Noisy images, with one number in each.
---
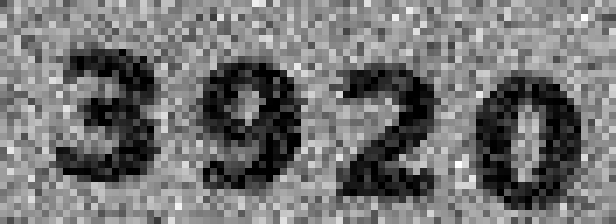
3920
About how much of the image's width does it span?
nearly all
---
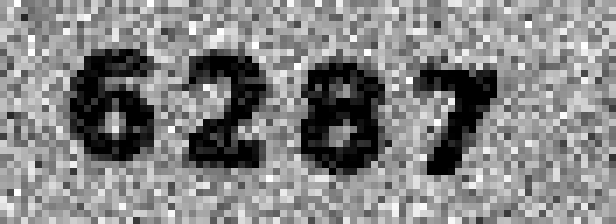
6287
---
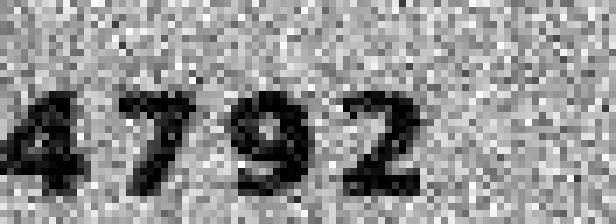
4792
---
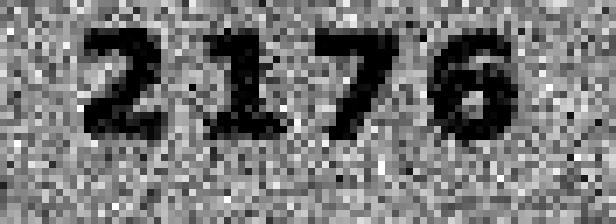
2176
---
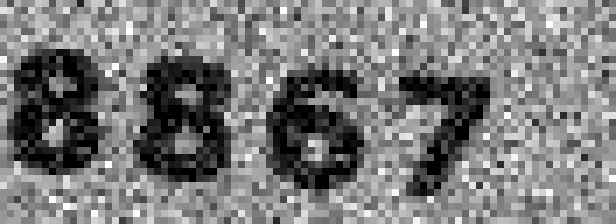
8867
